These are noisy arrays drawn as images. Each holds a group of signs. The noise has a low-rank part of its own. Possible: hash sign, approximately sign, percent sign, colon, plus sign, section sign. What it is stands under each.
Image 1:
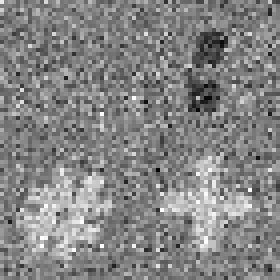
top right: dark colon; bottom left: light hash sign; bottom right: light plus sign
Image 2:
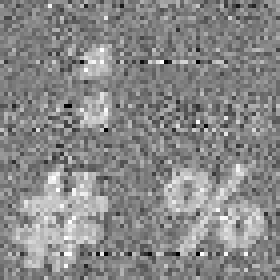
top left: light colon; bottom left: light hash sign; bottom right: light percent sign
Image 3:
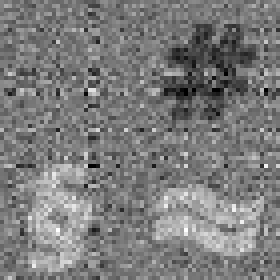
top right: dark hash sign; bottom left: light section sign; bottom right: light approximately sign
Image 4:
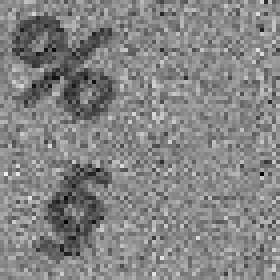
top left: dark percent sign; bottom left: dark section sign
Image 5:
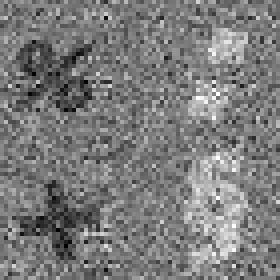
top left: dark percent sign; top right: light colon; bottom left: dark plus sign; bottom right: light section sign
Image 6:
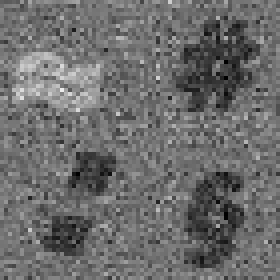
top left: light approximately sign; top right: dark hash sign; bottom left: dark colon; bottom right: dark section sign
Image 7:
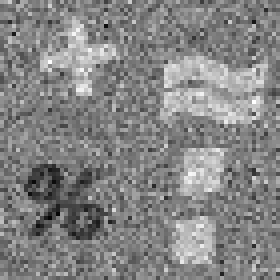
top left: light plus sign; top right: light approximately sign; bottom left: dark percent sign; bottom right: light colon
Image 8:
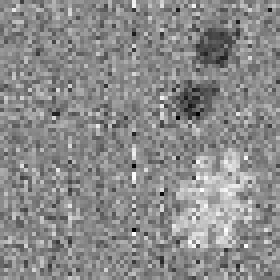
top right: dark colon; bottom right: light hash sign
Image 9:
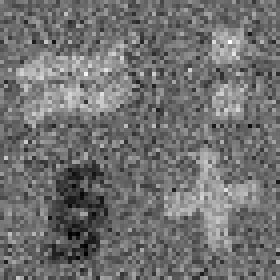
top left: light approximately sign; top right: light colon; bottom left: dark section sign; bottom right: light plus sign
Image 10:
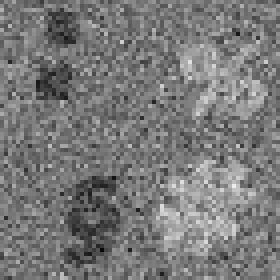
top left: dark colon; top right: light percent sign; bottom left: dark section sign; bottom right: light hash sign
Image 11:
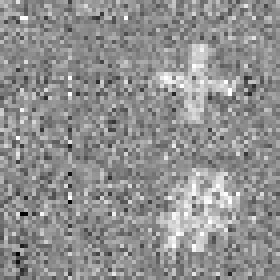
top right: light plus sign; bottom right: light hash sign
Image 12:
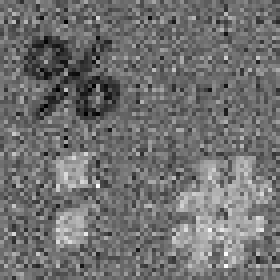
top left: dark percent sign; bottom left: light colon; bottom right: light hash sign
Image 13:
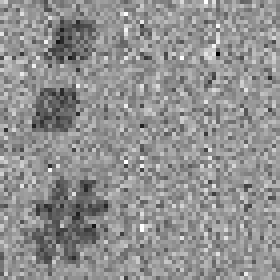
top left: dark colon; bottom left: dark hash sign
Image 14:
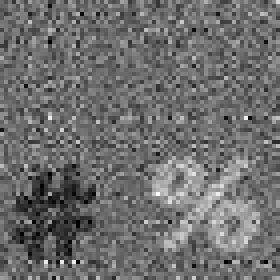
bottom left: dark hash sign; bottom right: light percent sign
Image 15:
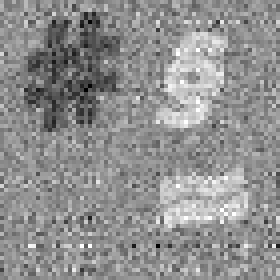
top left: dark hash sign; top right: light section sign; bottom right: light approximately sign
